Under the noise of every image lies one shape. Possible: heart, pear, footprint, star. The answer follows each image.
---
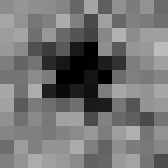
star
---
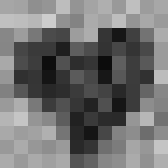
heart
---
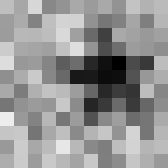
star
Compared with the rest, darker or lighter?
darker
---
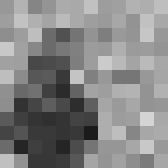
pear
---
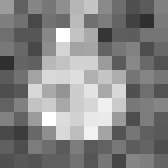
pear
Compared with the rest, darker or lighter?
lighter
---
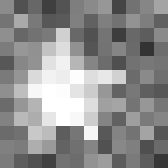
star
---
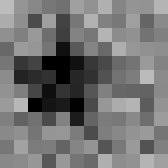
star
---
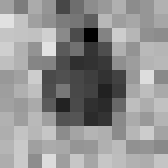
pear
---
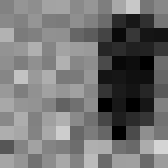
footprint
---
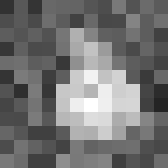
pear
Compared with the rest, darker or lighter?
lighter
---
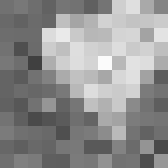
heart
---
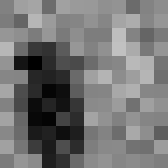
footprint
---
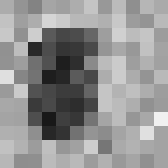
footprint
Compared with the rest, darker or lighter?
darker
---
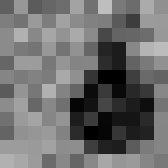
pear
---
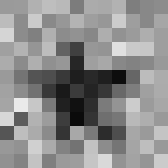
star
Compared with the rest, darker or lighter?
darker
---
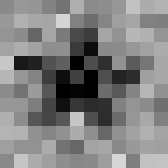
star
